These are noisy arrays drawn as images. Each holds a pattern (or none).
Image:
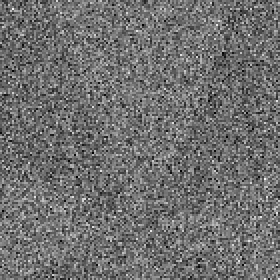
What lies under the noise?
spokes from one point
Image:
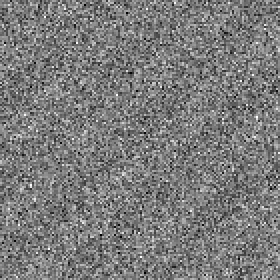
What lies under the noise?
diagonal stripes
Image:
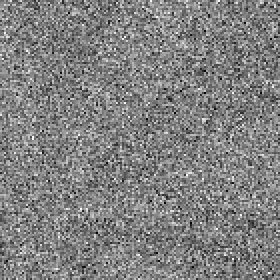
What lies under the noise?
spokes from one point
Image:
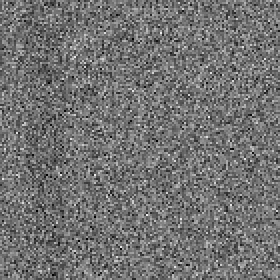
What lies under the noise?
one vertical stripe
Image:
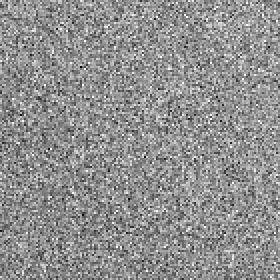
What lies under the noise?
a smooth slope
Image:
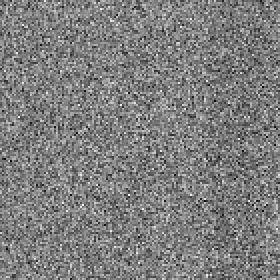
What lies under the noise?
one vertical stripe
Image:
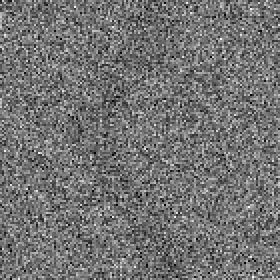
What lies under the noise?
a wavy band
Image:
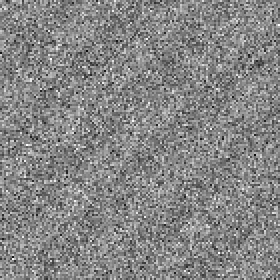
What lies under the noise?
diagonal stripes
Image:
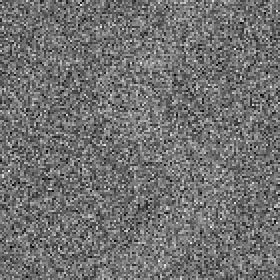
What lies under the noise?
a wavy band
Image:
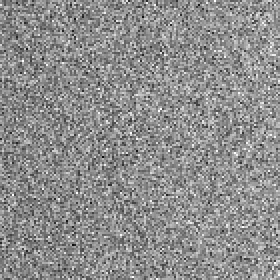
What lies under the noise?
a smooth slope
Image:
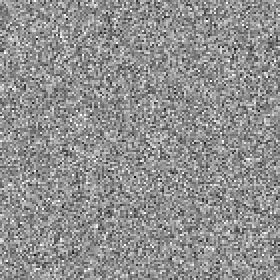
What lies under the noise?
only noise
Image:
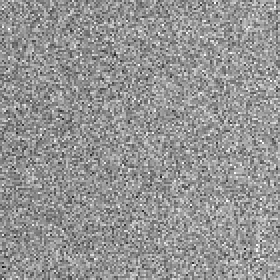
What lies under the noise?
a smooth slope
